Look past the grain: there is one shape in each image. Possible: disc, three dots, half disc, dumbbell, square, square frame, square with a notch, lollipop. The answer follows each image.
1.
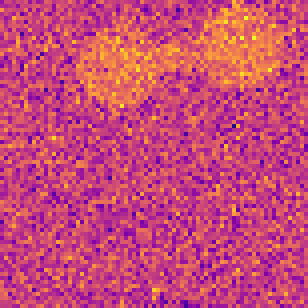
dumbbell
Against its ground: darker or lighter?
lighter
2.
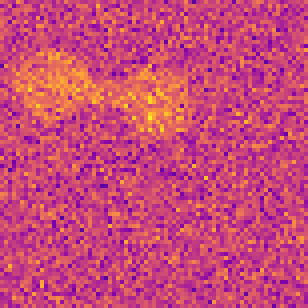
dumbbell
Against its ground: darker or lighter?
lighter
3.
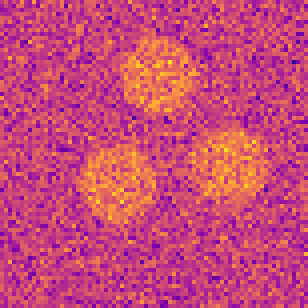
three dots
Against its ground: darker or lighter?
lighter
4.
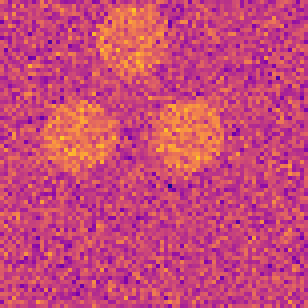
three dots
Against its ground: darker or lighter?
lighter
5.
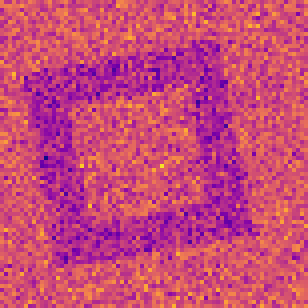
square frame
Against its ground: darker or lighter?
darker
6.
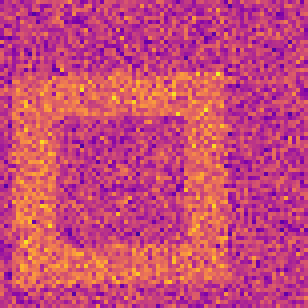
square frame
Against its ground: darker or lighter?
lighter
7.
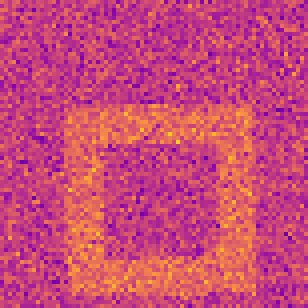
square frame
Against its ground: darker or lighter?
lighter
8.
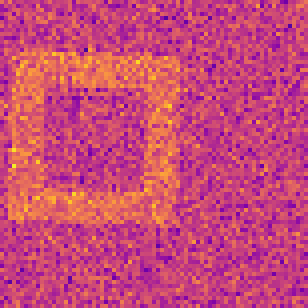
square frame
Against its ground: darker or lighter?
lighter
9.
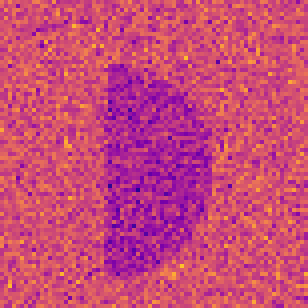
half disc
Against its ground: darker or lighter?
darker
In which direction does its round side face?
right
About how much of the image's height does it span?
two thirds
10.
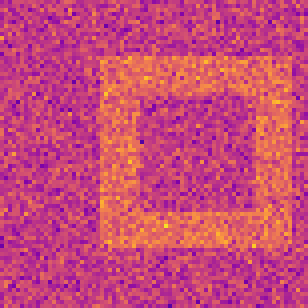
square frame
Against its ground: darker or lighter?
lighter
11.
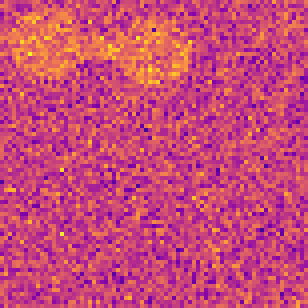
dumbbell
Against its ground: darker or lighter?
lighter
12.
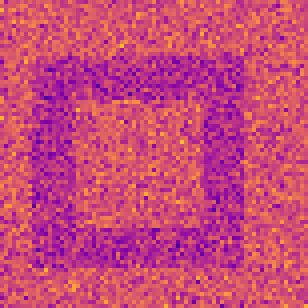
square frame
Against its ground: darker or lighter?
darker
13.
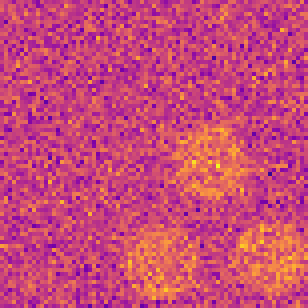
three dots
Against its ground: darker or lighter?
lighter
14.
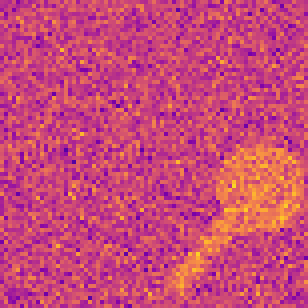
lollipop
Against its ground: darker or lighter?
lighter
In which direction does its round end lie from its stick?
up and right
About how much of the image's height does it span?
half
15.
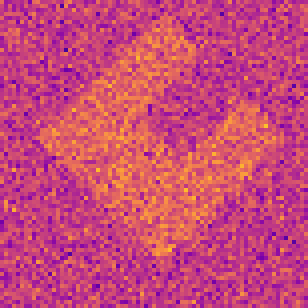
square with a notch
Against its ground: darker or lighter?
lighter
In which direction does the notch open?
up and right
